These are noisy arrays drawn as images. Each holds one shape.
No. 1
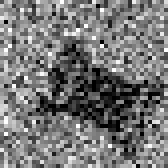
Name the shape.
chess rook
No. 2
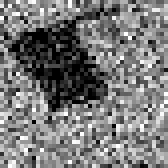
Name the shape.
flag
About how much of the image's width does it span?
two thirds
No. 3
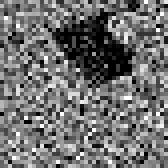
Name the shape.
flag
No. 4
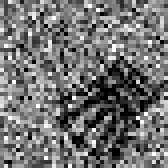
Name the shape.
chess queen
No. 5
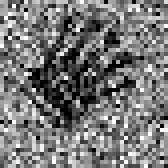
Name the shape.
chess queen
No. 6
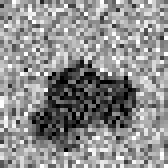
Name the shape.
car
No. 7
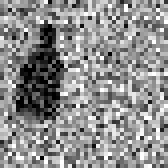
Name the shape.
bottle
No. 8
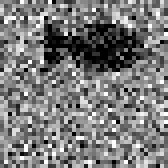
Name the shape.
fish
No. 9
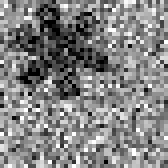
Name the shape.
asterisk
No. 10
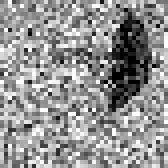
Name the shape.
umbrella
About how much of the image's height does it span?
two thirds
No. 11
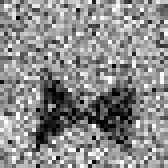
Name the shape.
bow tie
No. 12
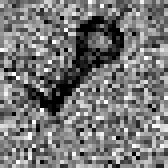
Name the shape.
key
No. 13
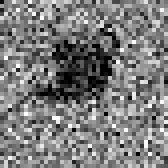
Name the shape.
teapot
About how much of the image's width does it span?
half
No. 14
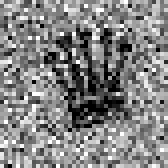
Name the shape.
chess queen
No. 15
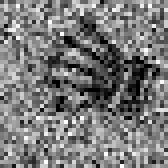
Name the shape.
chess queen
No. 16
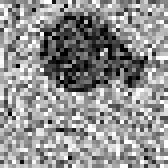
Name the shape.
light bulb
